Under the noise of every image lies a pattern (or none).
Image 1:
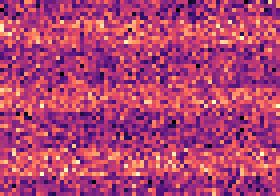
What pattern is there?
horizontal stripes
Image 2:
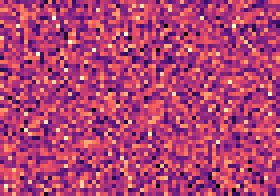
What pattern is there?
only noise
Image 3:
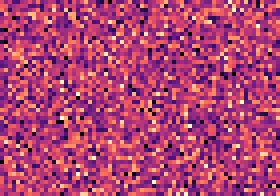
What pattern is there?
only noise
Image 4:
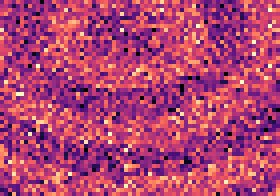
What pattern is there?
rings round one point
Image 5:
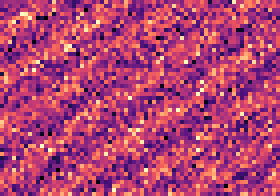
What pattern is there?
diagonal stripes
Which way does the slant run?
bottom left to top right
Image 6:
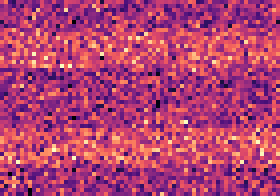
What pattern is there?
horizontal stripes
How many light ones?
2
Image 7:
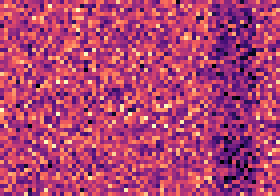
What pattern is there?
one vertical stripe
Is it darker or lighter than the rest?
darker
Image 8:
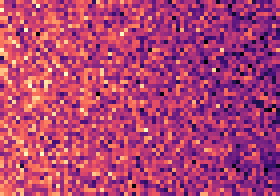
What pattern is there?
a smooth slope
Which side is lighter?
left
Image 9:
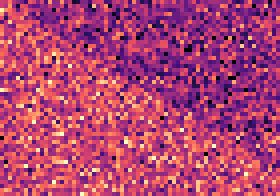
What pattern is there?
a sharp edge
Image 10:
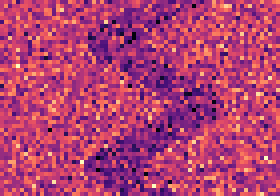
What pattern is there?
a wavy band
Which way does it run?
top to bottom
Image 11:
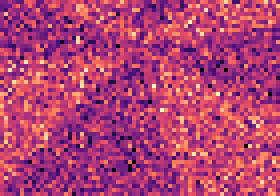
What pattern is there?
spokes from one point
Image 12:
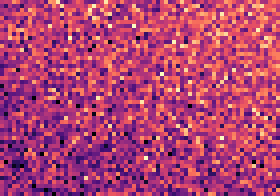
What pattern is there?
a smooth slope
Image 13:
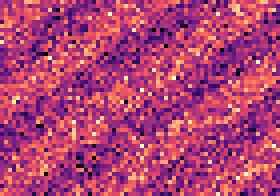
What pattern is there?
diagonal stripes
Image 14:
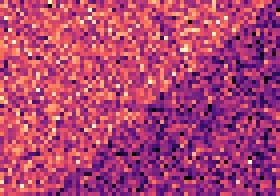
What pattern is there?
a sharp edge
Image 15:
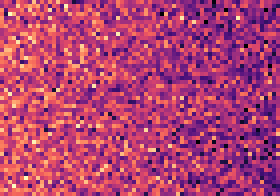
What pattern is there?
a smooth slope
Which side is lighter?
left
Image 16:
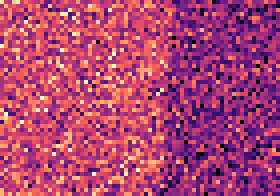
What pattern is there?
a sharp edge
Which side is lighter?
left
